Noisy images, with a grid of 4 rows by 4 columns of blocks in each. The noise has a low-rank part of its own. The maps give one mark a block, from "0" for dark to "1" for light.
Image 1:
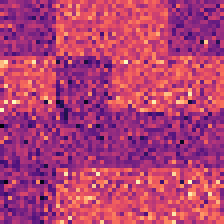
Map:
0 1 1 0
1 0 1 1
0 0 0 0
0 1 1 1
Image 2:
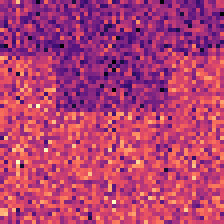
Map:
0 0 0 0
1 0 0 1
1 1 1 1
1 1 1 1
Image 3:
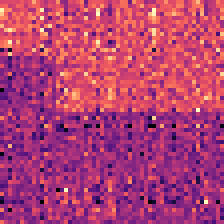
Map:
1 1 1 1
0 1 1 1
0 0 0 0
0 0 0 0
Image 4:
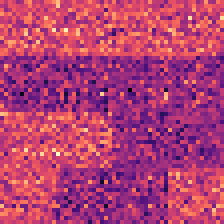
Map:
1 1 1 1
0 0 0 0
1 1 0 0
1 0 0 1
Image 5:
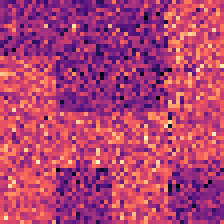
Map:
0 0 0 1
1 0 0 1
1 1 1 1
1 0 1 0
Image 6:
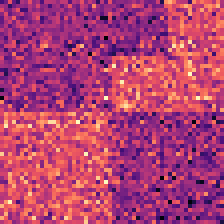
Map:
0 0 0 1
0 0 1 1
1 1 0 0
1 1 0 0
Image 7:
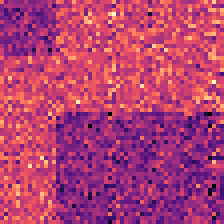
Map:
0 1 1 1
1 1 1 1
1 0 0 0
1 0 0 0
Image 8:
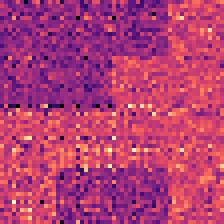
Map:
0 0 0 1
0 0 1 1
1 1 1 1
1 0 0 1
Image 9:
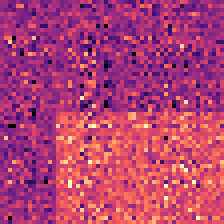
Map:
0 0 0 0
0 0 0 0
0 1 1 1
0 1 1 1
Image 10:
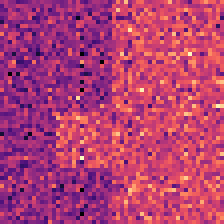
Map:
0 0 1 1
0 0 1 1
0 1 1 1
0 0 1 1
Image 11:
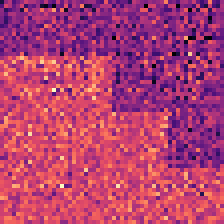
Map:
0 0 0 0
1 1 0 0
1 1 1 0
1 1 1 1
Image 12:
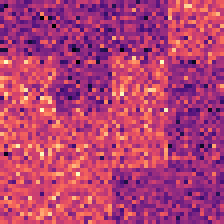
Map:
0 0 0 1
1 0 1 0
1 1 1 0
1 1 0 0
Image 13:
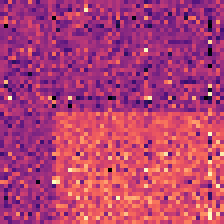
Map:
0 0 0 0
0 0 0 0
0 1 1 1
0 1 1 1
